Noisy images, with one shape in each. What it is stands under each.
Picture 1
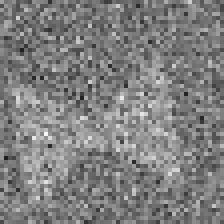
bow tie
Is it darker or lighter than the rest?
lighter
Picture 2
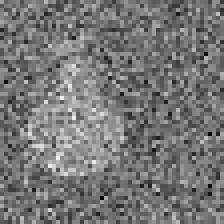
pear
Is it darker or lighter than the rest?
lighter
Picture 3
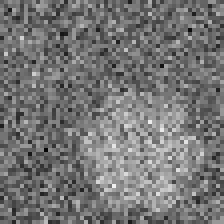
flower
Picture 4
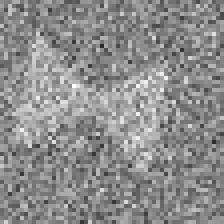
bow tie
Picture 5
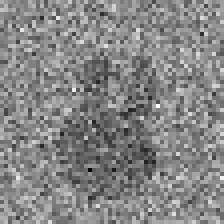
rabbit's head
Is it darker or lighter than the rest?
darker
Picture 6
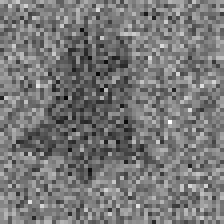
bell
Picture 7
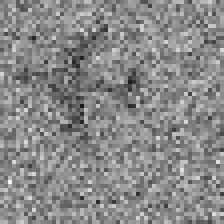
airplane
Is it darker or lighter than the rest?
darker
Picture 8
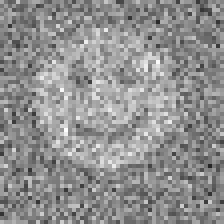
smiling face
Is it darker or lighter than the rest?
lighter
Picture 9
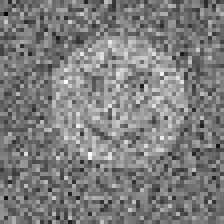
smiling face
